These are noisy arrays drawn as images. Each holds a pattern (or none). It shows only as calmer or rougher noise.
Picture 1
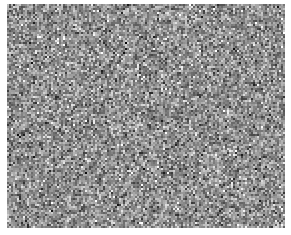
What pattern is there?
only noise
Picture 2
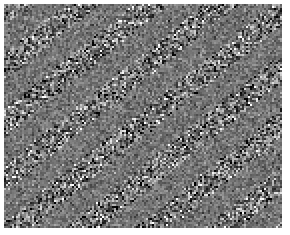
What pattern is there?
diagonal stripes
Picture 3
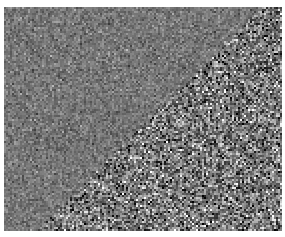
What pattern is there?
a sharp edge
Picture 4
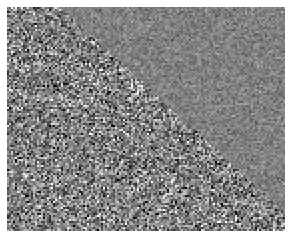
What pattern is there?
a sharp edge
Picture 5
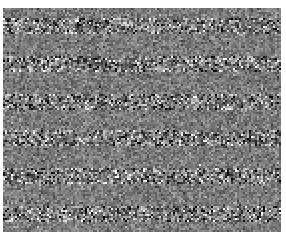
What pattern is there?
horizontal stripes
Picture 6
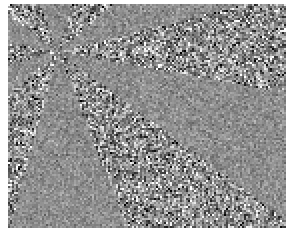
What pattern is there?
spokes from one point
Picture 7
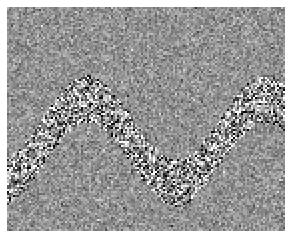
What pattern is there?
a wavy band
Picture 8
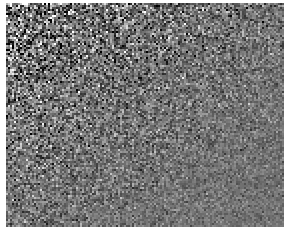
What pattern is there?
a smooth slope
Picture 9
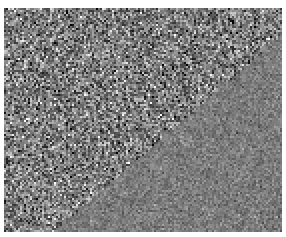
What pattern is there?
a sharp edge
